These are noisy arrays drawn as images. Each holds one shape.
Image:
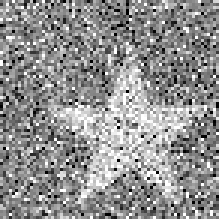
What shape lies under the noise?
star
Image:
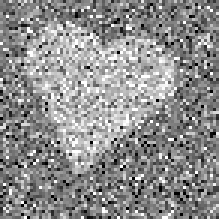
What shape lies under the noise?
heart
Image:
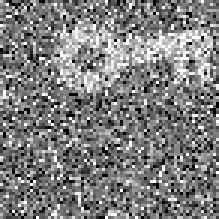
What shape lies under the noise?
key
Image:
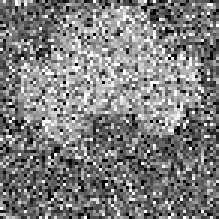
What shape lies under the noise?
car
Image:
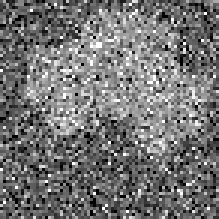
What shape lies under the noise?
car
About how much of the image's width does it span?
nearly all
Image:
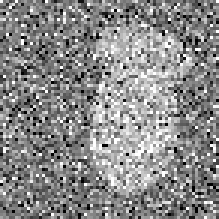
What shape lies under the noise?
footprint
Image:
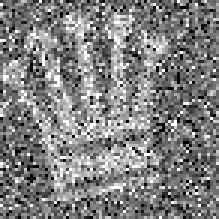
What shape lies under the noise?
chess queen
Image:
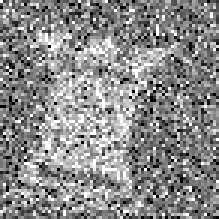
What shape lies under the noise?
chess rook
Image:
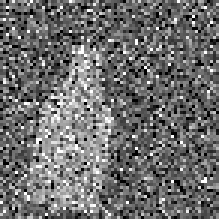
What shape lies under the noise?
bottle
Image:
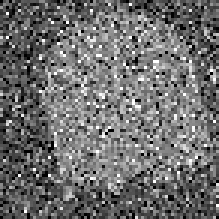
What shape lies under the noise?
ghost
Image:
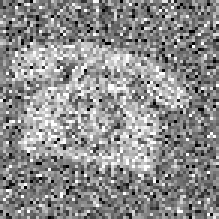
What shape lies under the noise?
telephone
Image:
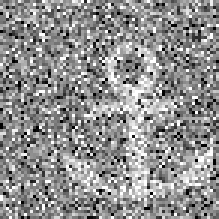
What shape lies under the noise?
anchor
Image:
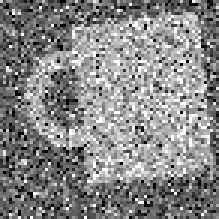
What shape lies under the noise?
cup
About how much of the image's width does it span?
nearly all
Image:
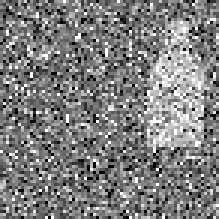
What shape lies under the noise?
bottle
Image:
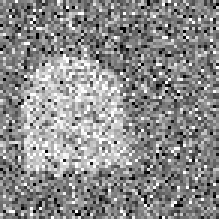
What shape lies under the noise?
ghost
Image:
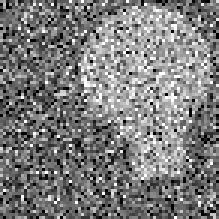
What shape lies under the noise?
light bulb
